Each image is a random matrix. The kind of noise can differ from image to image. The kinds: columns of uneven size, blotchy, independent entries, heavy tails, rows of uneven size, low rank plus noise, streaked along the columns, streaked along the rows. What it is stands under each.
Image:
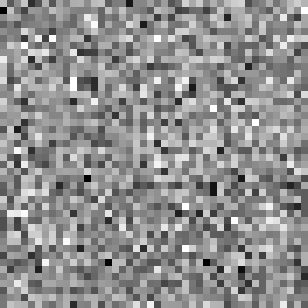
low rank plus noise
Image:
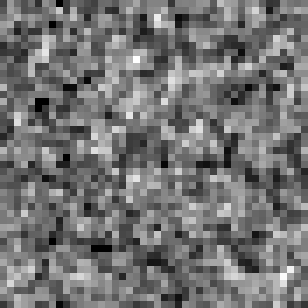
blotchy
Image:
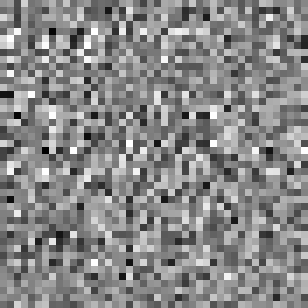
low rank plus noise
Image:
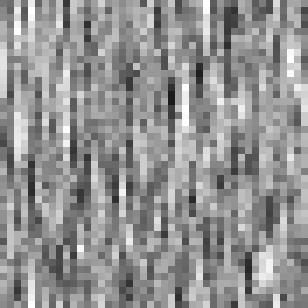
streaked along the columns
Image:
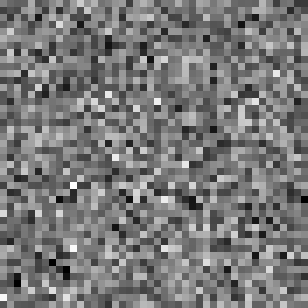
independent entries
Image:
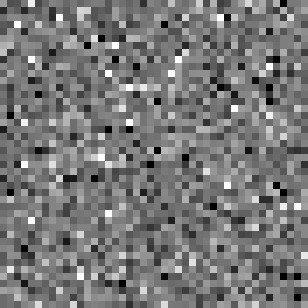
heavy tails
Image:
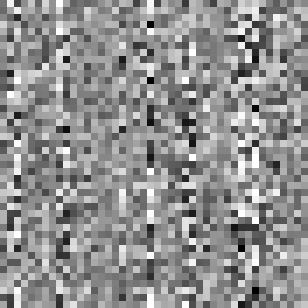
columns of uneven size
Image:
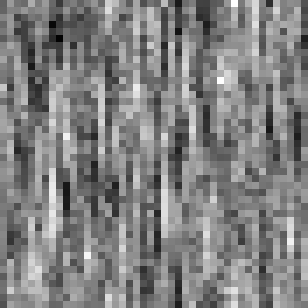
streaked along the columns
